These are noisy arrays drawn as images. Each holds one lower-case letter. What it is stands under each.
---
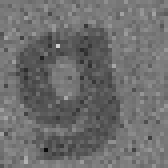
g
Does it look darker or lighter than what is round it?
darker
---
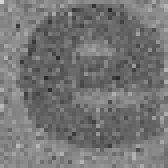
e
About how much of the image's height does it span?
nearly all
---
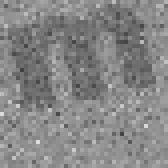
m
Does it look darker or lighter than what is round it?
darker
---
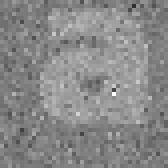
a
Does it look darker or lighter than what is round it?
lighter
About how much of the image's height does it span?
two thirds
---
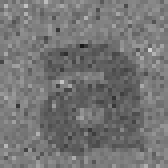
a
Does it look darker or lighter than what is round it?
darker
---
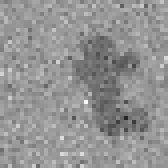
t
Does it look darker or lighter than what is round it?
darker
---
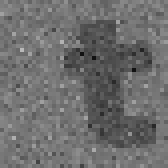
t
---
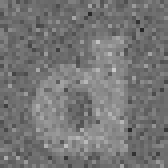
d
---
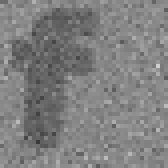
f
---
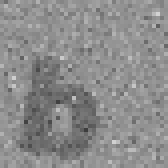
b
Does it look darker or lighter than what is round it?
darker
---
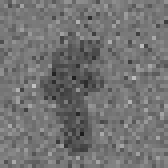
f
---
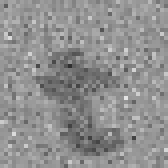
t
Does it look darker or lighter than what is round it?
darker
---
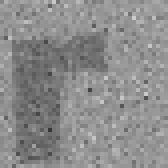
r
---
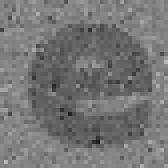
e
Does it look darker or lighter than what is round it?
darker
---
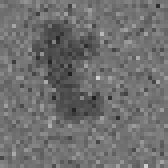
t
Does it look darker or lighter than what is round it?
darker
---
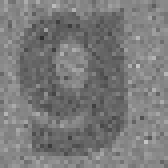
g
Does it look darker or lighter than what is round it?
darker
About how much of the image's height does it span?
nearly all
